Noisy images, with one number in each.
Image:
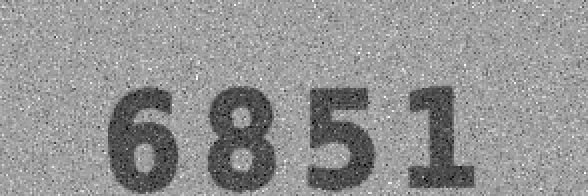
6851
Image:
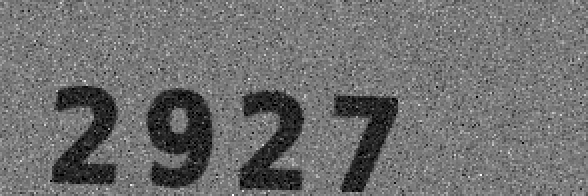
2927
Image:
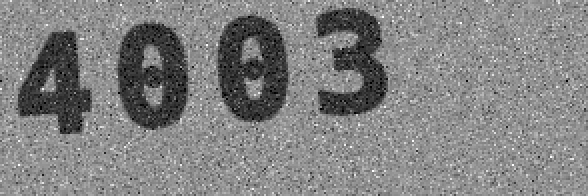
4003
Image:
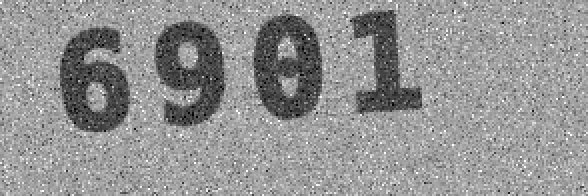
6901
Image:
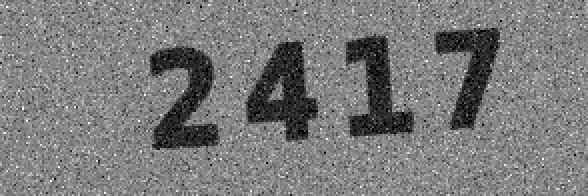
2417
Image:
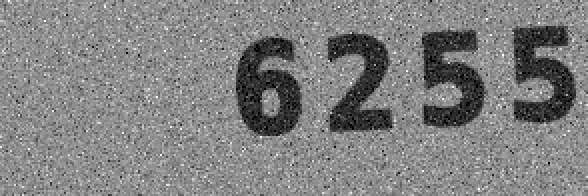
6255
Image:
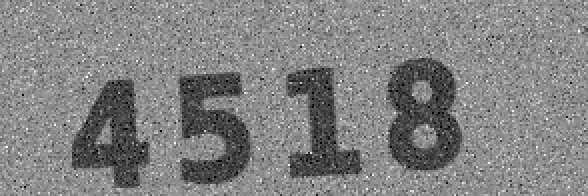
4518
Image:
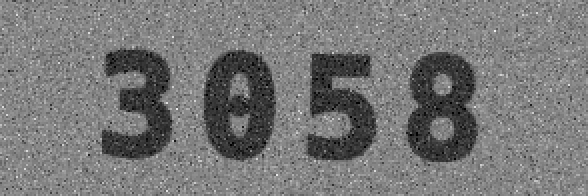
3058
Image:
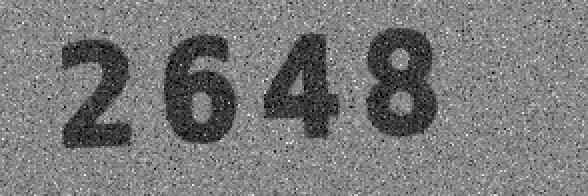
2648
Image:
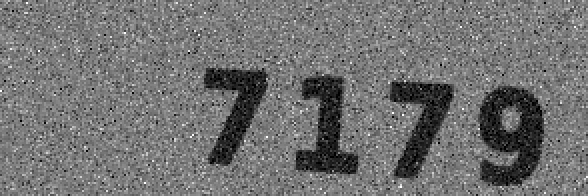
7179
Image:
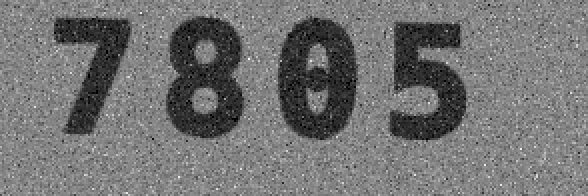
7805
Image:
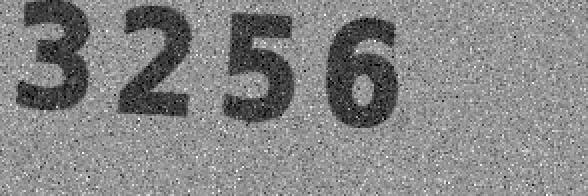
3256
